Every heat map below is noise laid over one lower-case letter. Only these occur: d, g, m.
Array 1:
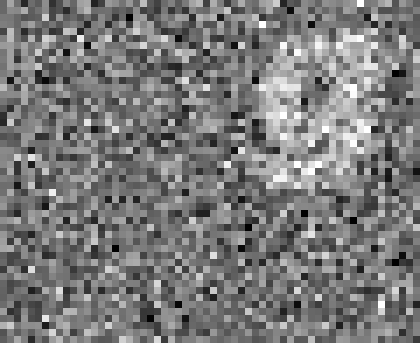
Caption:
light g
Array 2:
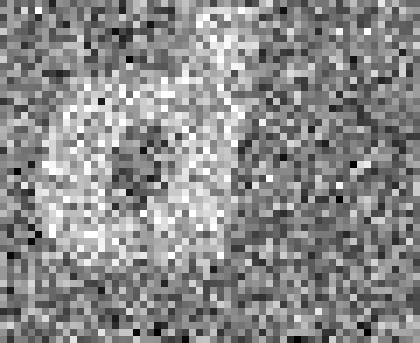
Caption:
light d
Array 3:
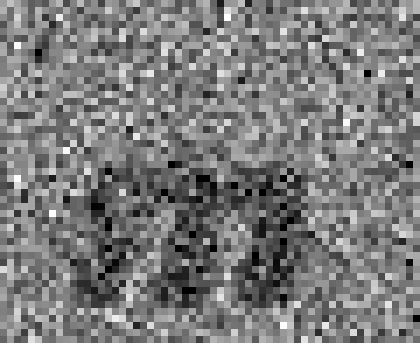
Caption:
dark m
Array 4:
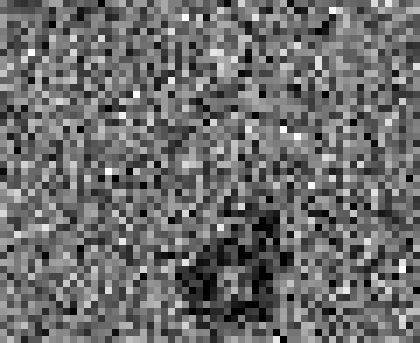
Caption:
dark d, bottom middle
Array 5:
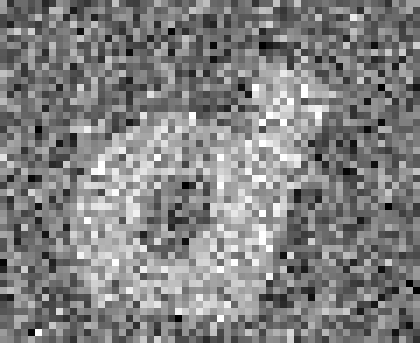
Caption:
light d
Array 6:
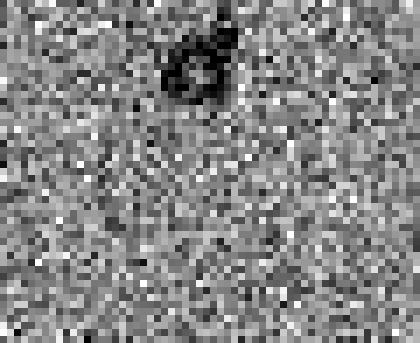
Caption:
dark d, top middle
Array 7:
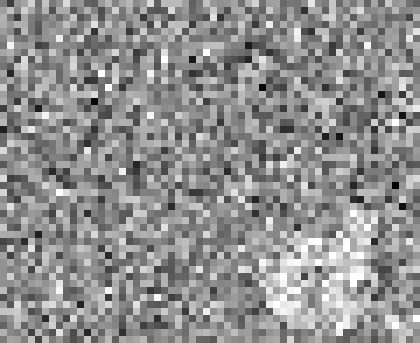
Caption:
light d, bottom right
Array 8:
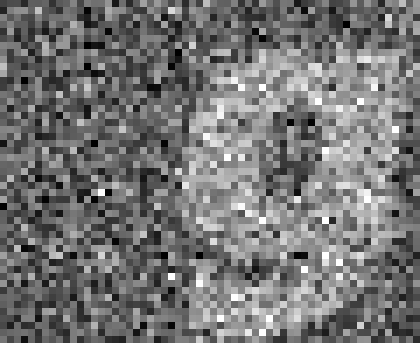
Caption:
light g
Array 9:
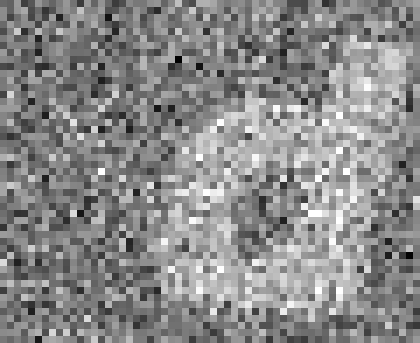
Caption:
light d
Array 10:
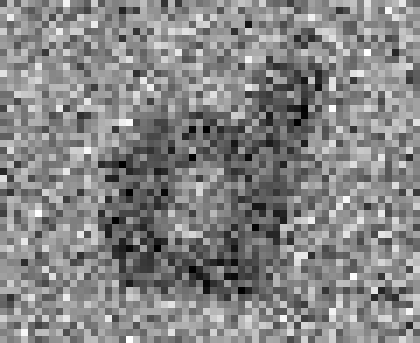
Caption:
dark d
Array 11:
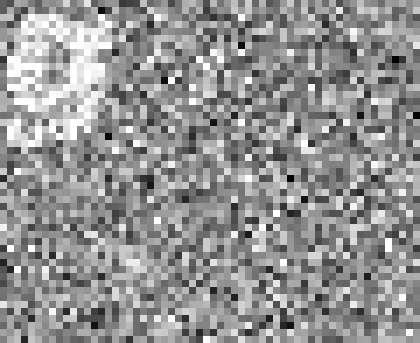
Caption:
light g, top left
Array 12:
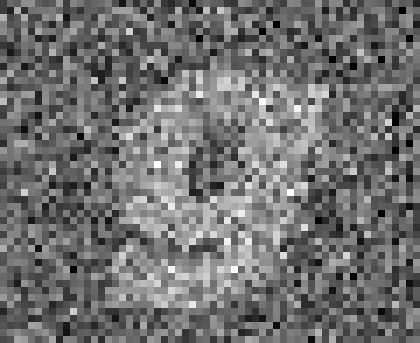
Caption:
light g
